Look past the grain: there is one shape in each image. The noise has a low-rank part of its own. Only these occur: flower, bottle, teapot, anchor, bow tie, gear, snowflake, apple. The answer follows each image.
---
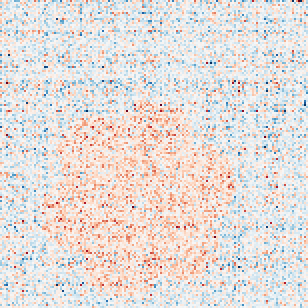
red flower
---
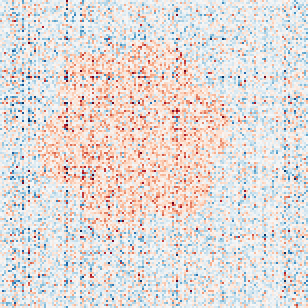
red flower
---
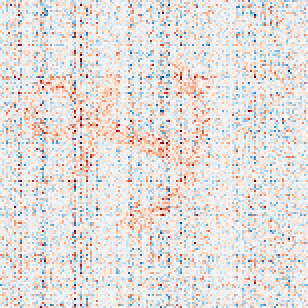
red anchor
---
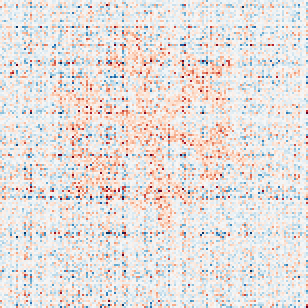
red snowflake
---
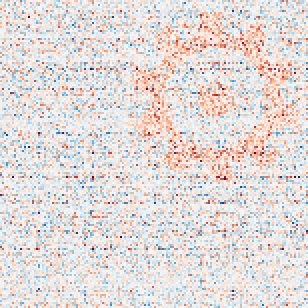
red gear
